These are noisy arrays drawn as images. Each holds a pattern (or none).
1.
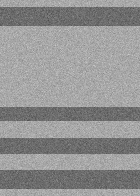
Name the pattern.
bands of rows
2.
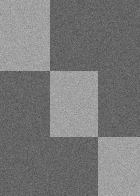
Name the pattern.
blocks along the diagonal
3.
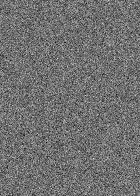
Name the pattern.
only noise
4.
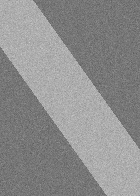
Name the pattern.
a diagonal band
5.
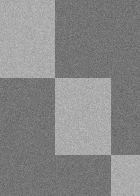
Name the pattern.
blocks along the diagonal
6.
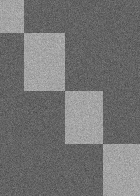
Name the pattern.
blocks along the diagonal
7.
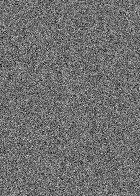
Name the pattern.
only noise
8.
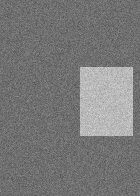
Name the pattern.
one block
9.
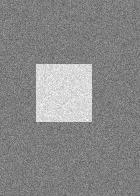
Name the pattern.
one block
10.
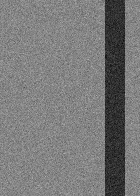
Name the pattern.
one band of columns
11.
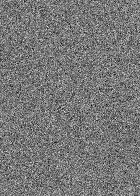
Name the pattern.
only noise
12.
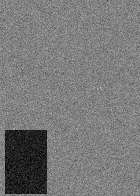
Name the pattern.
one block
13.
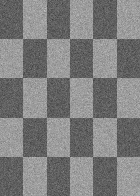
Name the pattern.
a checkerboard
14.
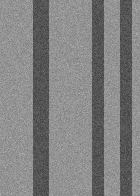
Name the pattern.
bands of columns
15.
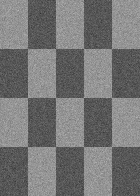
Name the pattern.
a checkerboard
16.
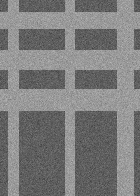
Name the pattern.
bands of rows crossing bands of columns
